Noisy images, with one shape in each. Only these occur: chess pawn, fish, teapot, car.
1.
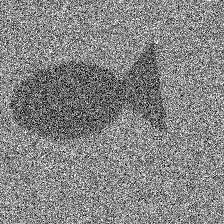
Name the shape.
fish
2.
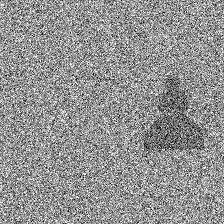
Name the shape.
chess pawn
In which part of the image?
middle right
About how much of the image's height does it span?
a third
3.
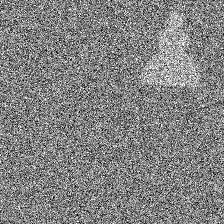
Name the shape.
chess pawn
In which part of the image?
top right
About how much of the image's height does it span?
a third
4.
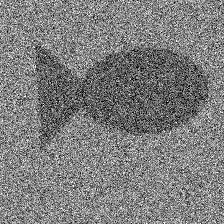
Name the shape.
fish
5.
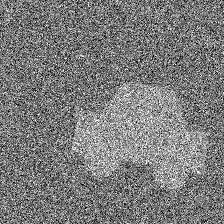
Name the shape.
car
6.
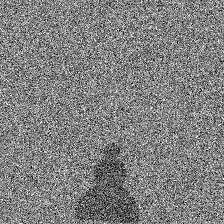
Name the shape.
chess pawn
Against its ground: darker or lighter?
darker
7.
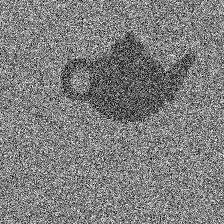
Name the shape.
teapot
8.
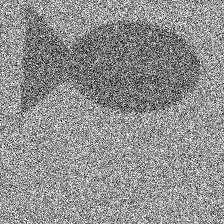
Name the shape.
fish
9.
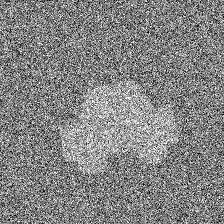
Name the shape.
car
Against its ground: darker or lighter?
lighter
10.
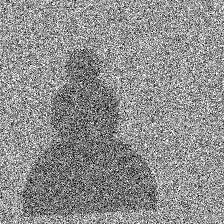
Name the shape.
chess pawn
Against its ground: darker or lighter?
darker
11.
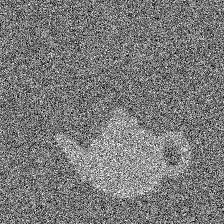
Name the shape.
teapot
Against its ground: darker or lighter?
lighter
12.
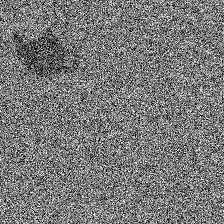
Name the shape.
teapot
